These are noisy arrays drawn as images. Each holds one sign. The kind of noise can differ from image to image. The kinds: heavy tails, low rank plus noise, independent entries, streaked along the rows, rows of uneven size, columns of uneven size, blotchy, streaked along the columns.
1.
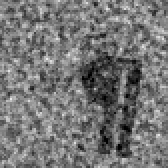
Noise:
blotchy
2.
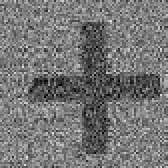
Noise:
low rank plus noise
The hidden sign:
plus sign
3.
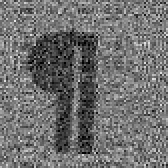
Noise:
low rank plus noise
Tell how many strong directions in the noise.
one
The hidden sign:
pilcrow
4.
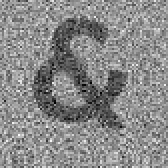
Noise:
low rank plus noise
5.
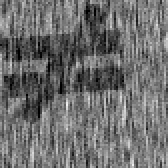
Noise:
streaked along the columns
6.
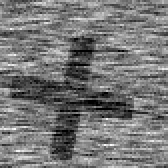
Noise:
streaked along the rows
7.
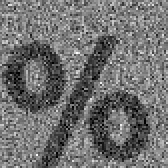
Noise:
low rank plus noise
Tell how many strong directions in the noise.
five to eight
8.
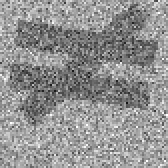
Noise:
independent entries
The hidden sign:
not-equal sign
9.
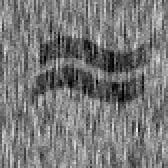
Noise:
streaked along the columns
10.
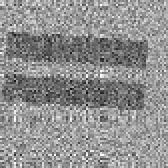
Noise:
low rank plus noise
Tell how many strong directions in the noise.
one
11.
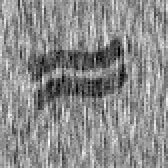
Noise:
streaked along the columns
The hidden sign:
approximately sign
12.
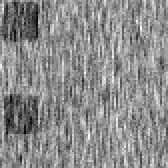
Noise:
streaked along the columns
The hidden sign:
colon
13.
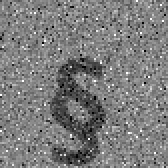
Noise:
heavy tails
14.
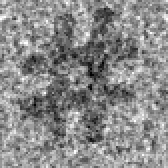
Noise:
blotchy
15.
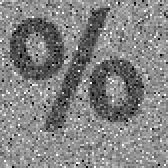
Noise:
heavy tails
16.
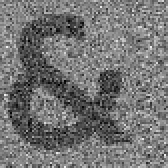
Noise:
low rank plus noise
